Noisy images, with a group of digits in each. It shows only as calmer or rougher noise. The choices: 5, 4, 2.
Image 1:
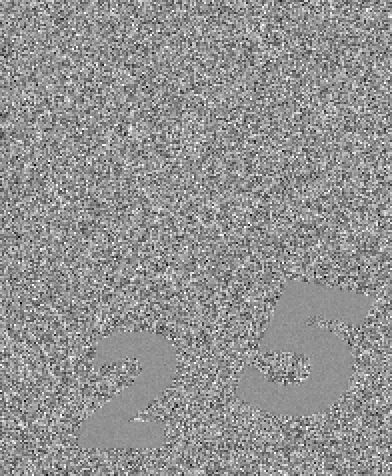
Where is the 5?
bottom right
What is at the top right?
nothing
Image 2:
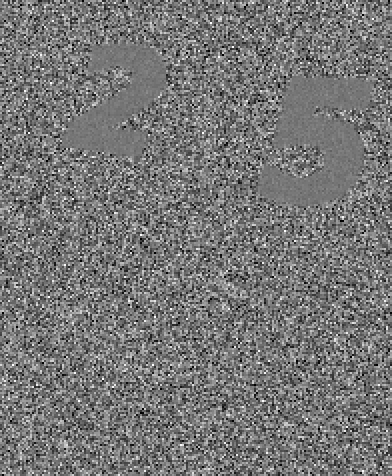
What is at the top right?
5
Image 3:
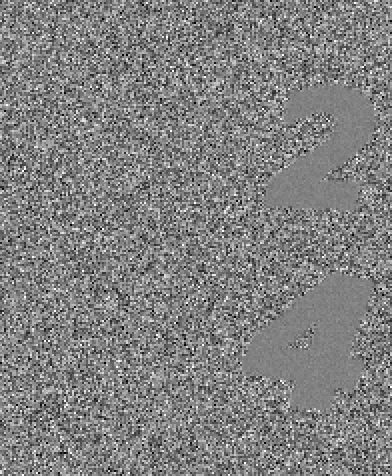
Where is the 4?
bottom right
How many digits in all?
2
